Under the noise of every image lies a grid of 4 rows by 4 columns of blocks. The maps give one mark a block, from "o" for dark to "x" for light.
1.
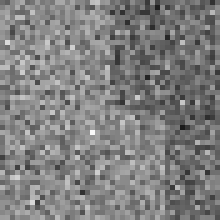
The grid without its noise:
x x o o
x x o o
x x x o
x x x o
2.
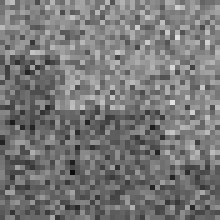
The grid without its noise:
x x x x
o x x x
o o o x
o o o o
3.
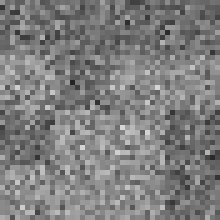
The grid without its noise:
o o o o
x o x x
o x x o
x x x o
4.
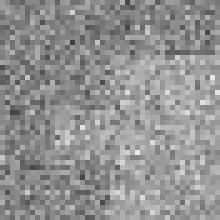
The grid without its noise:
o o o o
o o x x
o x x x
o o x x
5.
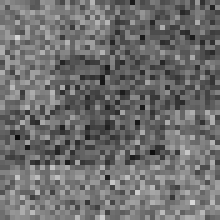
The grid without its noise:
x x o o
x o o o
o o o x
x x x x
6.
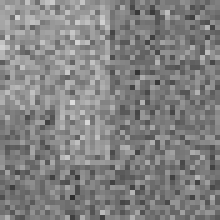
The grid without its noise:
x x o o
x x o o
o x o o
o o o o
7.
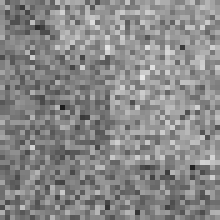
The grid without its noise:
o x x x
o o x x
o o x x
o o o o
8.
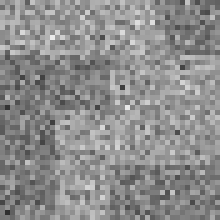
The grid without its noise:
x x x o
o o x x
o x x x
o x o o
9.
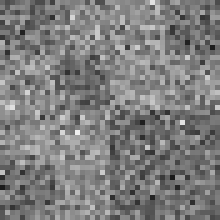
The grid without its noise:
o x x o
x o x x
x x o o
o x o o
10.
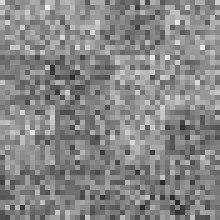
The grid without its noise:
x x o x
o o x x
x o x o
o o o o
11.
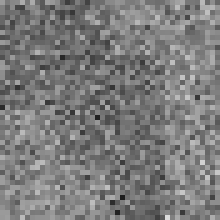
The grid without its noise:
o o x x
o o o x
x o o x
x x o x
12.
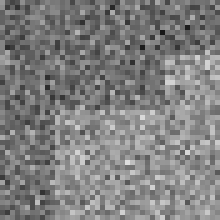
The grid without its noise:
o o o o
o o o x
o x x x
o x x x
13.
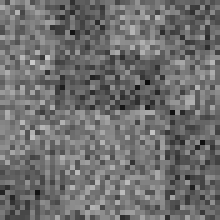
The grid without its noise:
x o x o
x o o x
x x x o
o x x o
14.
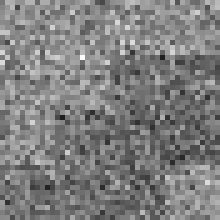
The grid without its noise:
x x x x
x x o o
x o o o
o o o x
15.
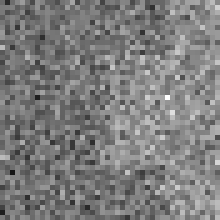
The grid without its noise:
o o o x
o o x x
o o x x
o o o x
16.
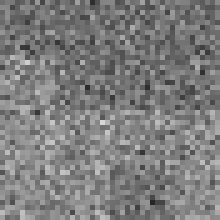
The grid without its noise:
o o o o
x o o o
x x x x
x x o x
